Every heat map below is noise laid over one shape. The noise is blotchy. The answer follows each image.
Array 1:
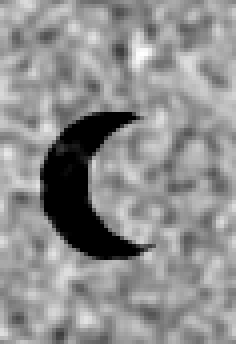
crescent
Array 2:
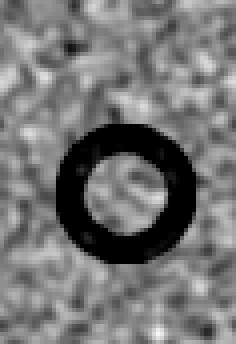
ring
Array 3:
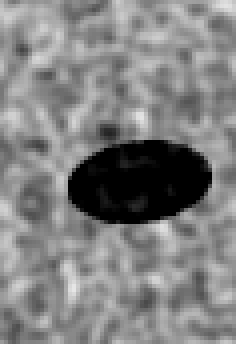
ellipse
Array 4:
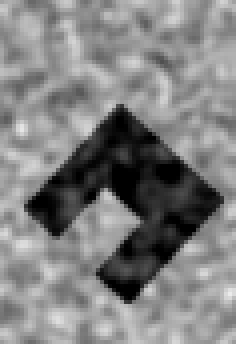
square with a notch
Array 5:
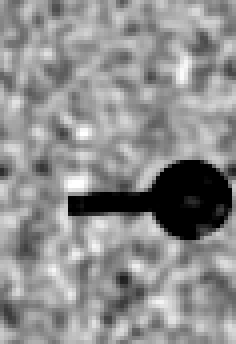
lollipop
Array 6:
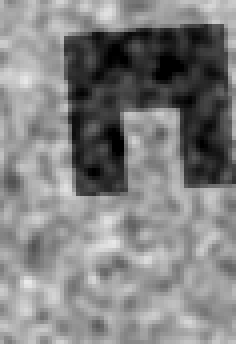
square with a notch
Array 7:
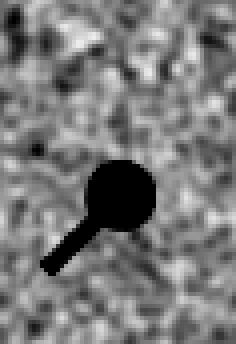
lollipop
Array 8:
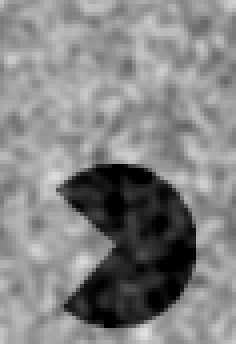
disc with a wedge cut out
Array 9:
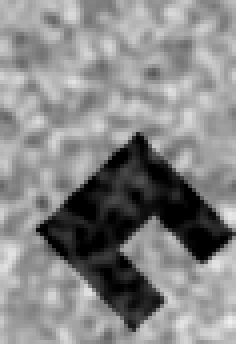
square with a notch
